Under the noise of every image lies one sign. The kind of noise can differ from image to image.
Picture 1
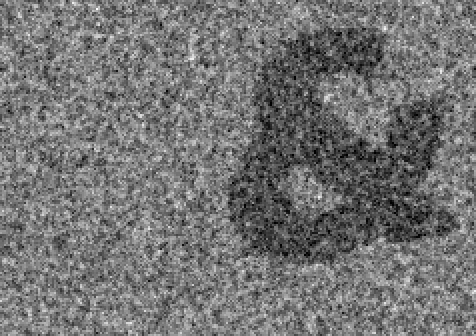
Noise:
blotchy
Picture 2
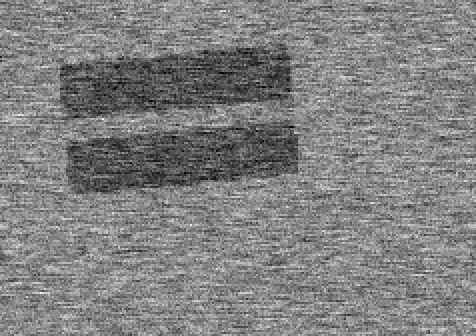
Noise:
streaked along the rows
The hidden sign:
equals sign
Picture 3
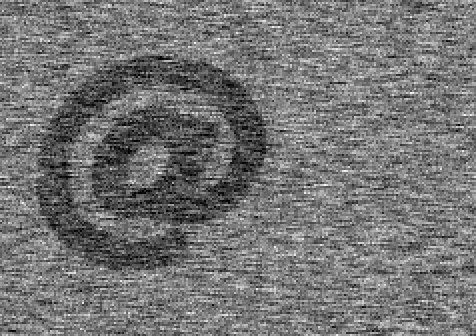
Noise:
streaked along the rows
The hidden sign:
at sign
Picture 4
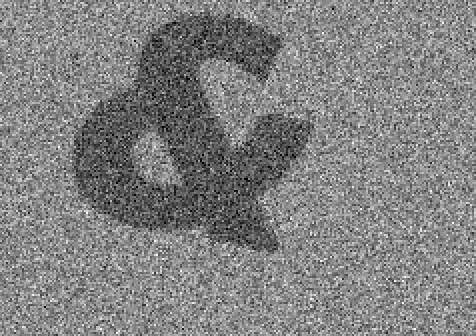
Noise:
independent entries
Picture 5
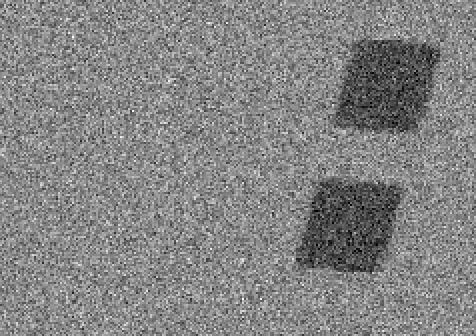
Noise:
low rank plus noise
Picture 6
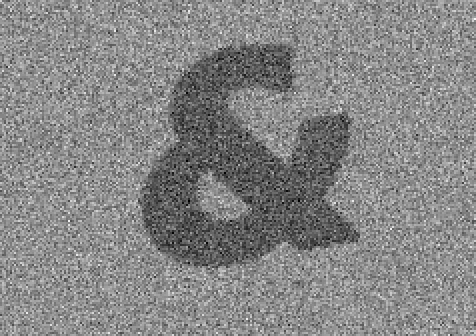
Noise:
low rank plus noise
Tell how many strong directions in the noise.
five to eight
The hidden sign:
ampersand
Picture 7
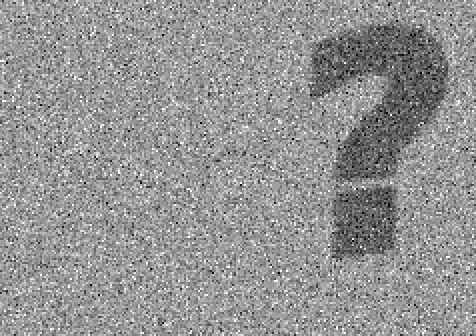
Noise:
heavy tails
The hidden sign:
question mark
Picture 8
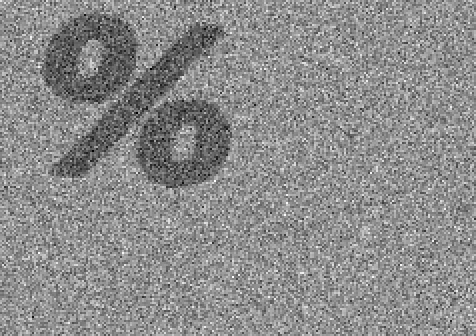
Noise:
independent entries
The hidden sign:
percent sign
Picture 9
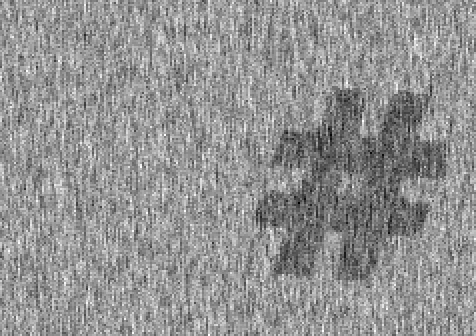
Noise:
streaked along the columns
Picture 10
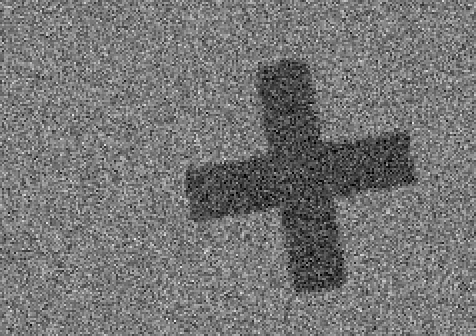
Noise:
independent entries
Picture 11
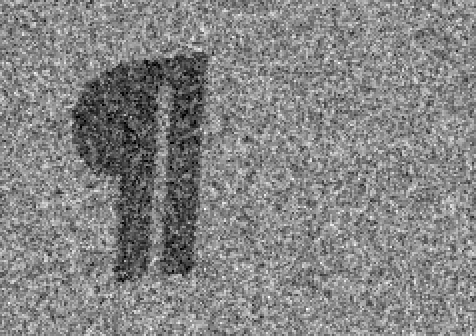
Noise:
blotchy
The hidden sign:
pilcrow
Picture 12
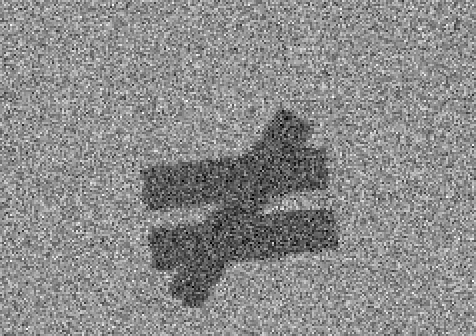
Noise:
low rank plus noise
